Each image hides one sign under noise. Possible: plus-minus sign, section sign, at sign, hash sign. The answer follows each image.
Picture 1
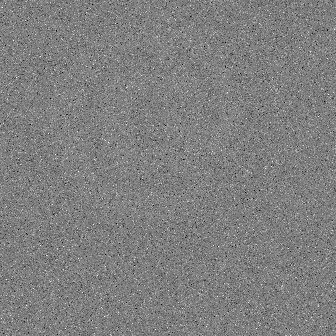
at sign
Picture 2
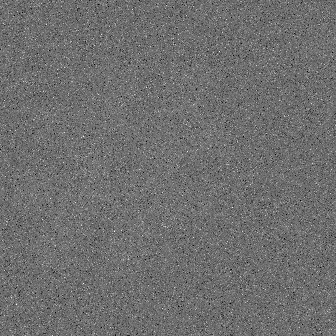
hash sign
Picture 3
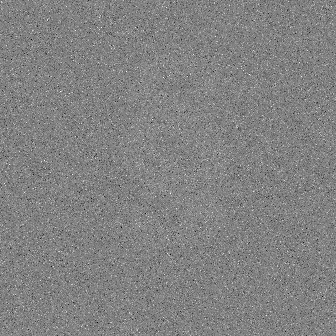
section sign
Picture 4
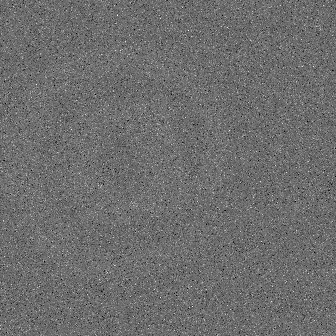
at sign
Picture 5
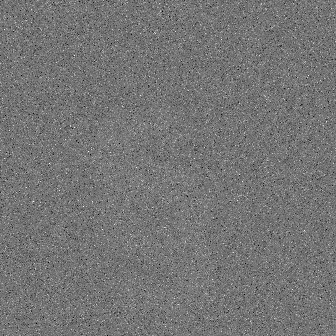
section sign
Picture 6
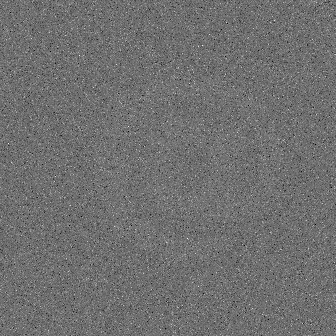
at sign
